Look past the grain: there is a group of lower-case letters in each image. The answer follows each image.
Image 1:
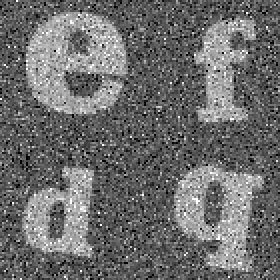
top left: e; top right: f; bottom left: d; bottom right: q
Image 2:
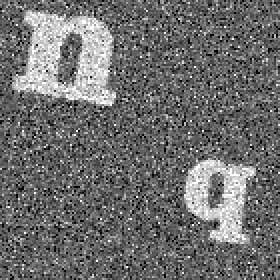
top left: n; bottom right: q
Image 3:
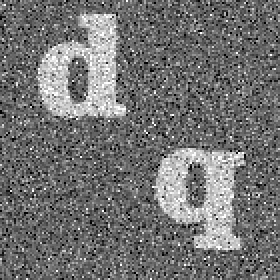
top left: d; bottom right: q
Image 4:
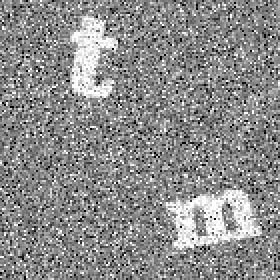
top left: t; bottom right: m
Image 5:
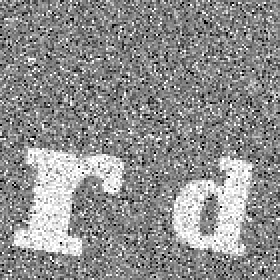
bottom left: r; bottom right: d
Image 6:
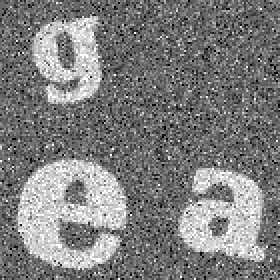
top left: g; bottom left: e; bottom right: a
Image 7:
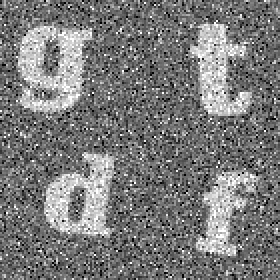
top left: g; top right: t; bottom left: d; bottom right: f
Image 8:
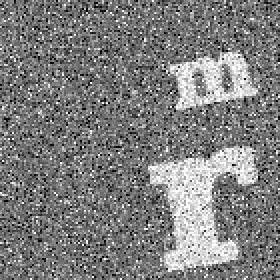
top right: m; bottom right: r
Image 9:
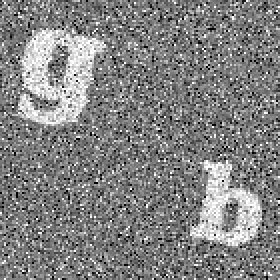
top left: g; bottom right: b
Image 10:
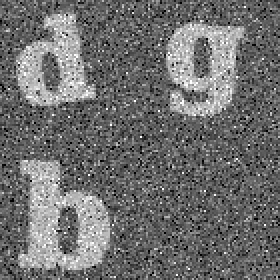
top left: d; top right: g; bottom left: b
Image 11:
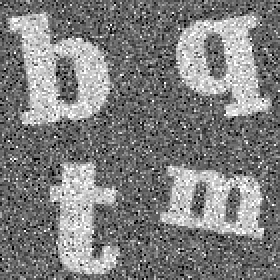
top left: b; top right: q; bottom left: t; bottom right: m
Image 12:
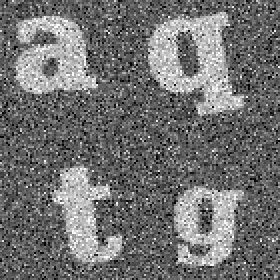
top left: a; top right: q; bottom left: t; bottom right: g
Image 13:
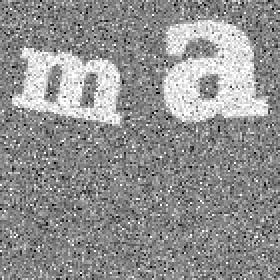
top left: m; top right: a
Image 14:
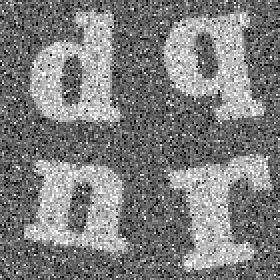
top left: d; top right: q; bottom left: n; bottom right: r
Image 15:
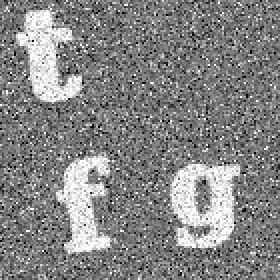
top left: t; bottom left: f; bottom right: g
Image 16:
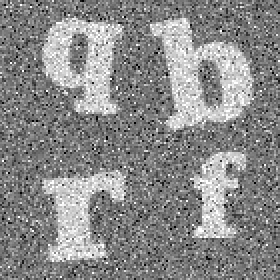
top left: q; top right: b; bottom left: r; bottom right: f
